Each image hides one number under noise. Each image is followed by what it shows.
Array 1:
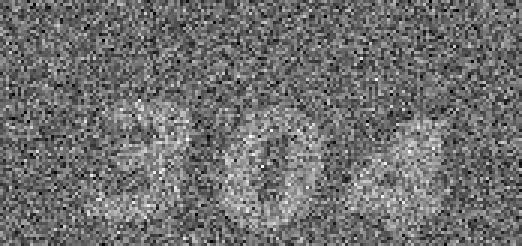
304
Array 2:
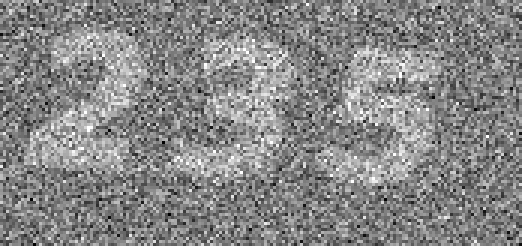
235
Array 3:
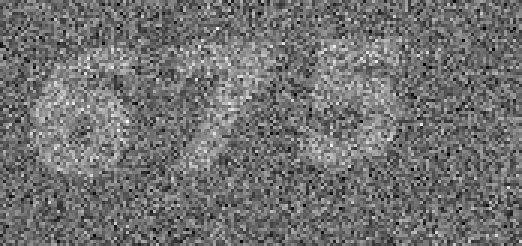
675
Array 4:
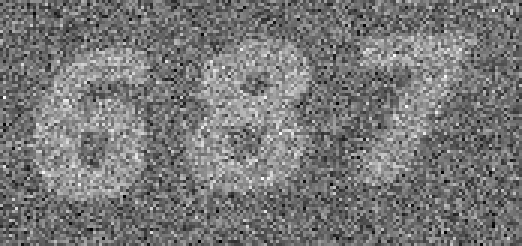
687
